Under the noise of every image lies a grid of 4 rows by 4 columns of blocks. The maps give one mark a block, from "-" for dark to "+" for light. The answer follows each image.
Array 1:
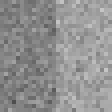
- - + +
- - + +
- - + +
- - + +
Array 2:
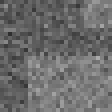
- - - +
- - - -
- + + +
- + + +
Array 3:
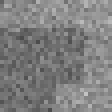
+ + + +
- - - +
- - - +
- - + +
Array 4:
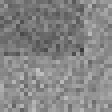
- - - +
- - - +
+ + + +
+ + + +
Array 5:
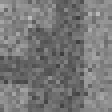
+ + - +
+ - - +
- - - +
+ - - +
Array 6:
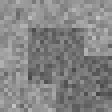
+ + + +
+ - - +
+ - - -
+ + - -
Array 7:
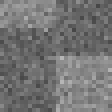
+ + - -
- - - -
- - + +
- - + +
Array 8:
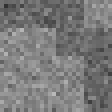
- - - +
+ + - -
+ + + -
+ + + -
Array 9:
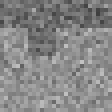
- - - -
+ - + +
+ + + +
+ + + +
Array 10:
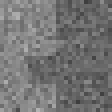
+ + - -
+ + - -
+ - - -
+ + - -
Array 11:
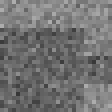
+ + + +
- - - +
- - - -
- - - +
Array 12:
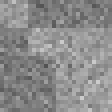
+ - - -
- + + +
- - + +
- - + +
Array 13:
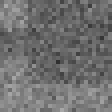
+ - - -
- - - -
+ - - -
+ + + +
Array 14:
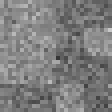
+ + - -
+ + - +
+ + - -
- - + -
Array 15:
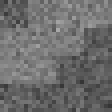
- + + +
+ + + -
+ + - -
- - - -
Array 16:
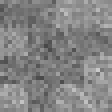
- - + +
+ - - -
- - - +
+ - + +
